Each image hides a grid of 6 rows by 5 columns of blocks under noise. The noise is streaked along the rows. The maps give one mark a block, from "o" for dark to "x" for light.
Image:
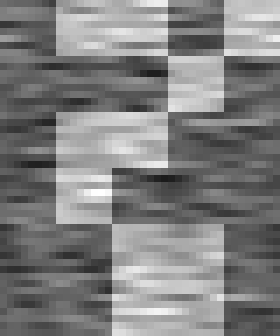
oxxox
oooxo
oxxoo
oxooo
ooxxo
ooxxo
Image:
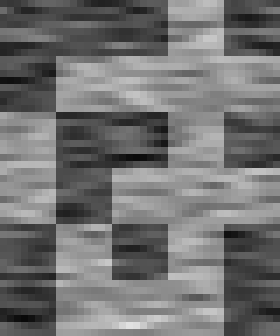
oooxo
oxxxx
xooxo
xoxxx
oxoxo
oxxxo
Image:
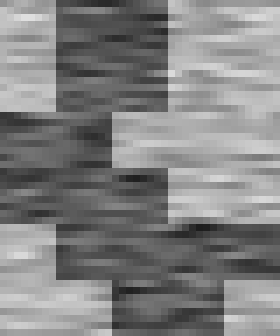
xooxx
xooxx
ooxxx
oooxx
xoooo
xxoox
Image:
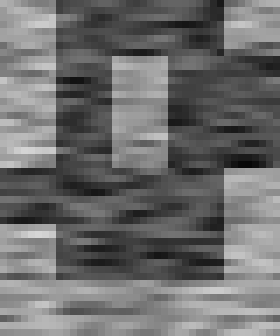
xooox
xoxoo
xoxoo
oooox
xooox
xxxxx
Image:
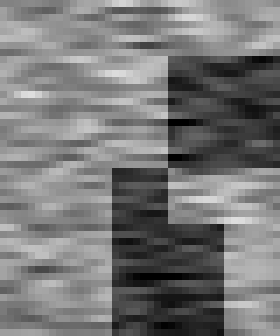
xxxxx
xxxoo
xxxoo
xxoxx
xxoox
xxoox
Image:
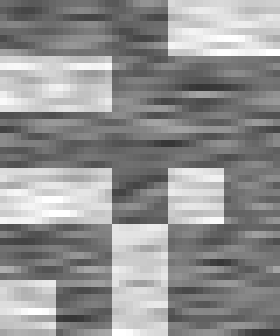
oooxx
xxooo
ooooo
xxoxo
ooxoo
xoxoo
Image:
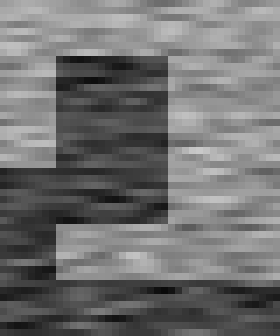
xxxxx
xooxx
xooxx
oooxx
oxxxx
ooooo
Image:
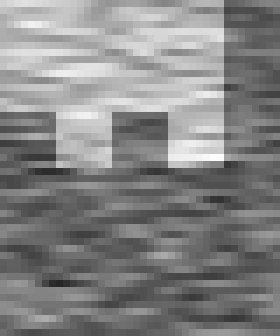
xxxxo
xxxxo
oxoxo
ooooo
ooooo
ooooo
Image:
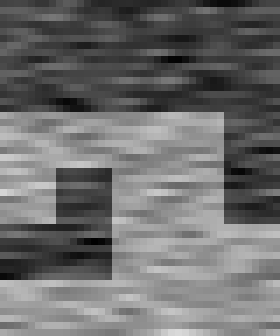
ooooo
ooooo
xxxxo
xoxxo
ooxxx
xxxxx
